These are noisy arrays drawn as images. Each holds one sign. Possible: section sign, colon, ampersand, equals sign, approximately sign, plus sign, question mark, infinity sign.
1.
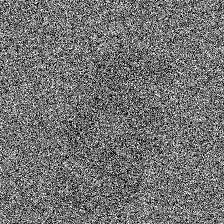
dark section sign
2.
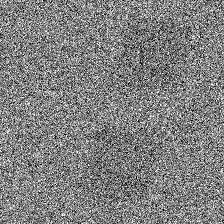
dark colon
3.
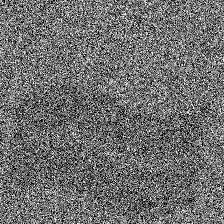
dark approximately sign
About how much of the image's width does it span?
nearly all
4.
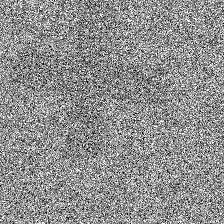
dark plus sign
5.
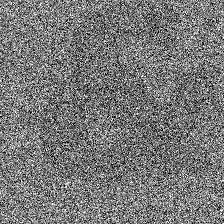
dark ampersand
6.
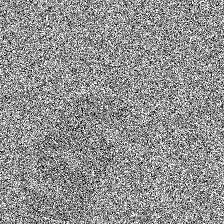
dark section sign
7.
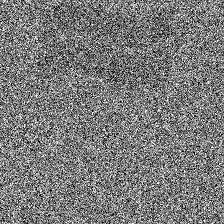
dark approximately sign
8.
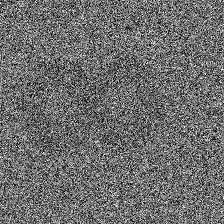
dark infinity sign
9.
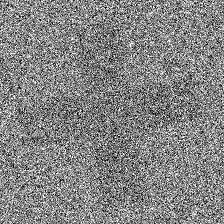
dark plus sign
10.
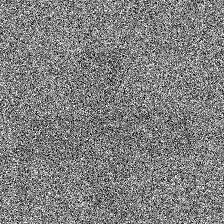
dark plus sign
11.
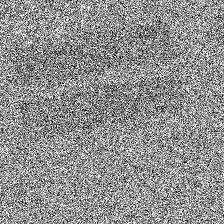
dark equals sign
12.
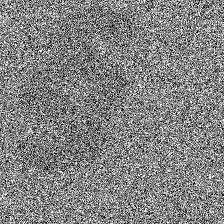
dark section sign
